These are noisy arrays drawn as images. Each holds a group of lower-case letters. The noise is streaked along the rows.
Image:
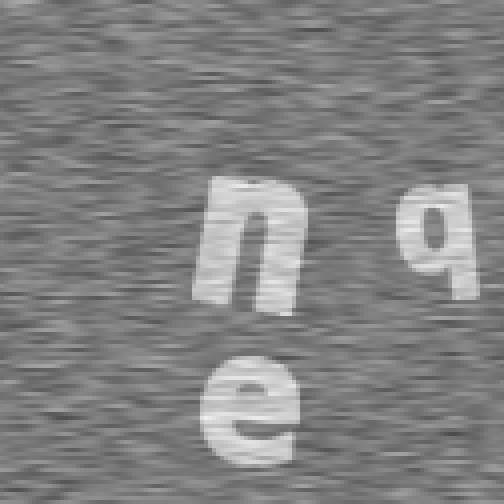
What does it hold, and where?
centre: light n; middle right: light q; bottom middle: light e
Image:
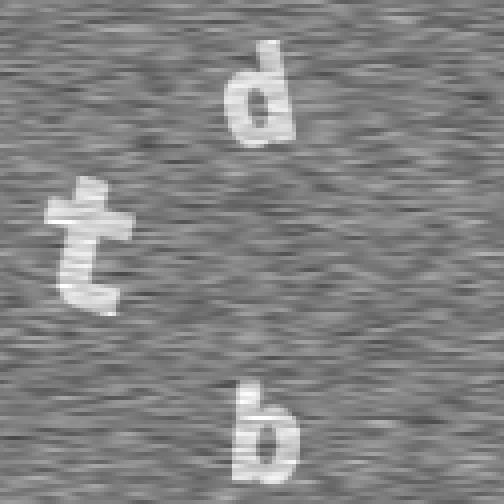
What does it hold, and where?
top middle: light d; middle left: light t; bottom middle: light b
